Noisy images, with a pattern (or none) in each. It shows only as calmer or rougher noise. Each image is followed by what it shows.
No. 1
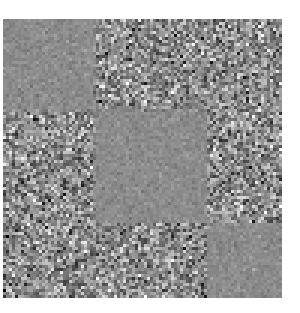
blocks along the diagonal
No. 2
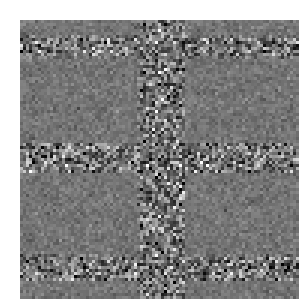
bands of rows crossing bands of columns
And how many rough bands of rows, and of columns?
3 and 1
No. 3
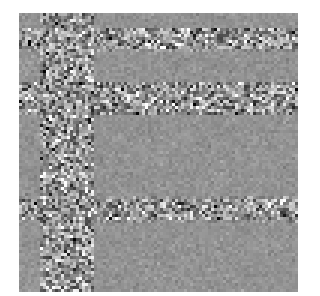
bands of rows crossing bands of columns
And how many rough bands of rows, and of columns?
3 and 1
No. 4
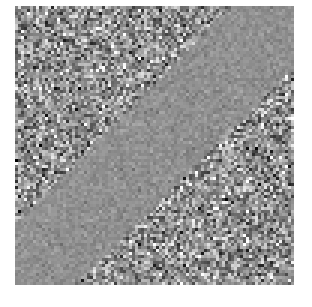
a diagonal band
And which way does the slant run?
bottom left to top right
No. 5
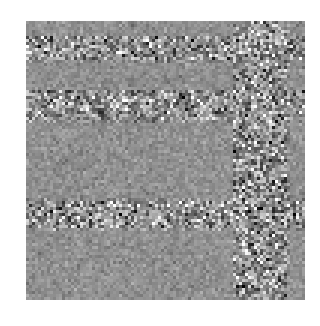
bands of rows crossing bands of columns
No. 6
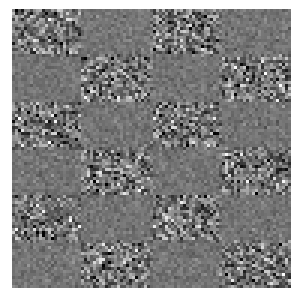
a checkerboard
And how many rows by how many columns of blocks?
6 by 4
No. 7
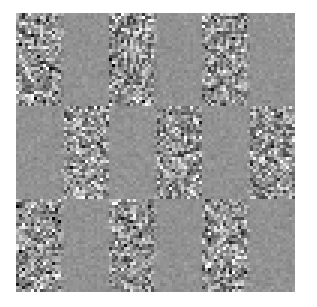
a checkerboard
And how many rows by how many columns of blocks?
3 by 6
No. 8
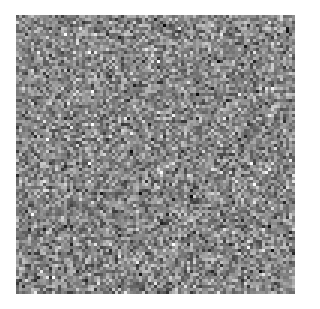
only noise
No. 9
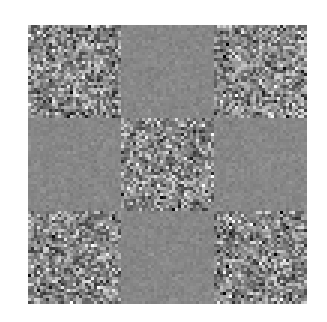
a checkerboard
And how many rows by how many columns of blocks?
3 by 3
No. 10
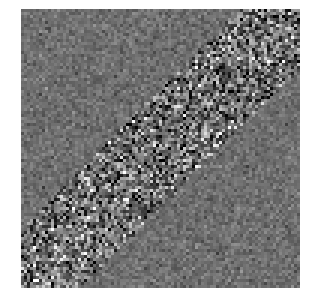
a diagonal band
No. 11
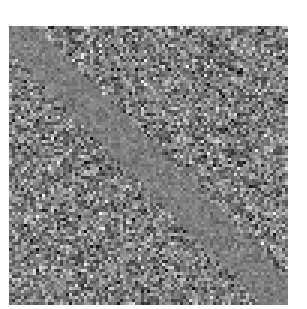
a diagonal band
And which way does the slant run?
top left to bottom right
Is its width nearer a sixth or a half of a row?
a sixth
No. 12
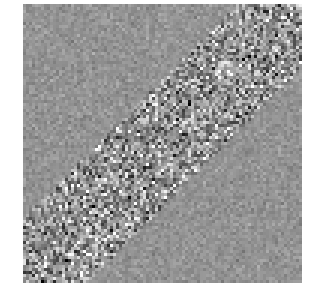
a diagonal band
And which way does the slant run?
bottom left to top right
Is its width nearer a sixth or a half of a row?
a half
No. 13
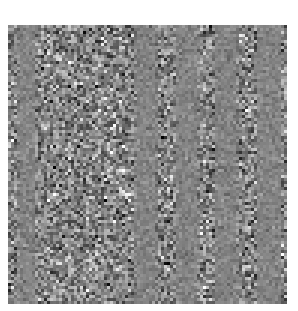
bands of columns
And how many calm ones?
5
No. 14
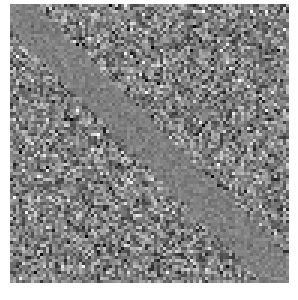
a diagonal band
